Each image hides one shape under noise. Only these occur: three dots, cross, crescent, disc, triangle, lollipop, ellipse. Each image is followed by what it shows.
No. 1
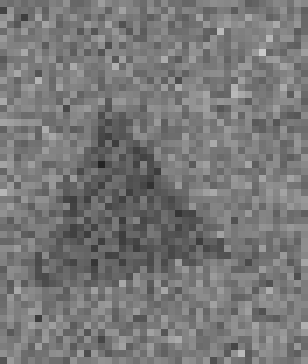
triangle
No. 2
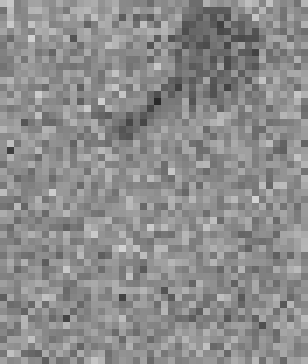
lollipop
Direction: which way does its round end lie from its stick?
up and right
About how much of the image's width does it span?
half
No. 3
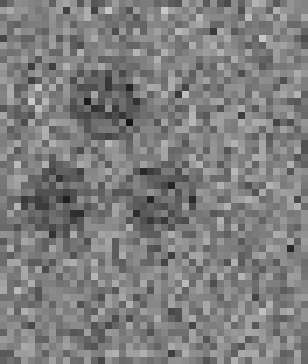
three dots
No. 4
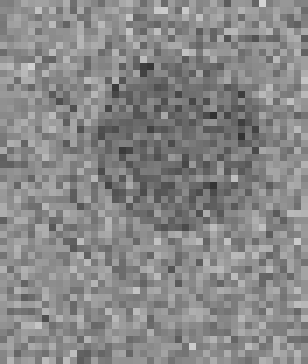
disc
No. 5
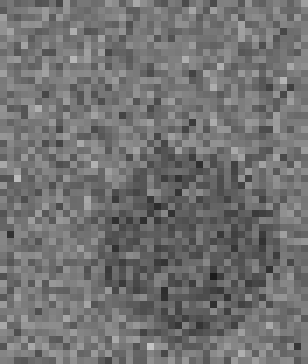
disc
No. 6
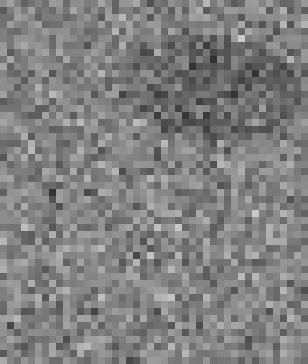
ellipse
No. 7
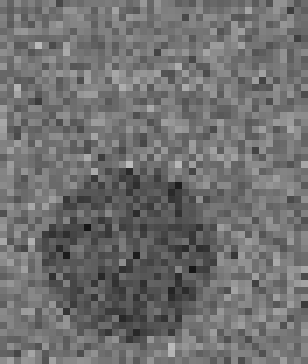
disc
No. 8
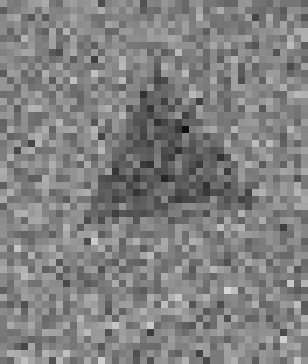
triangle
